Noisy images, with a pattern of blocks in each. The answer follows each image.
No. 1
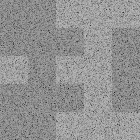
top and bottom mirror each other
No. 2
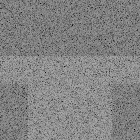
left and right mirror each other
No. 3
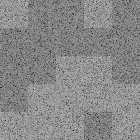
no symmetry
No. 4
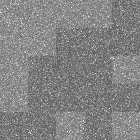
mirrored about the diagonal from the top left
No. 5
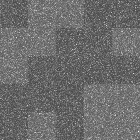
mirrored about the diagonal from the top left
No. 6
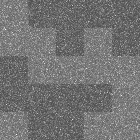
no symmetry
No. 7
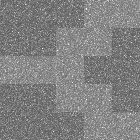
top and bottom mirror each other
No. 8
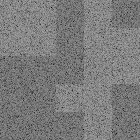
no symmetry
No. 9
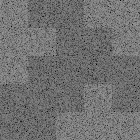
mirrored about the diagonal from the bottom left
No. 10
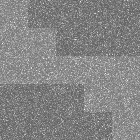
the same after a half turn
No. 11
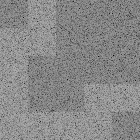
mirrored about the diagonal from the bottom left
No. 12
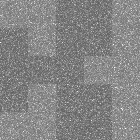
top and bottom mirror each other
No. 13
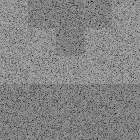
left and right mirror each other
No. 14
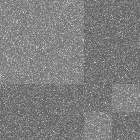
mirrored about the diagonal from the top left
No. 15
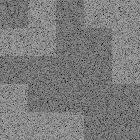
mirrored about the diagonal from the top left
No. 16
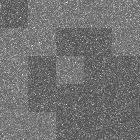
mirrored about the diagonal from the top left
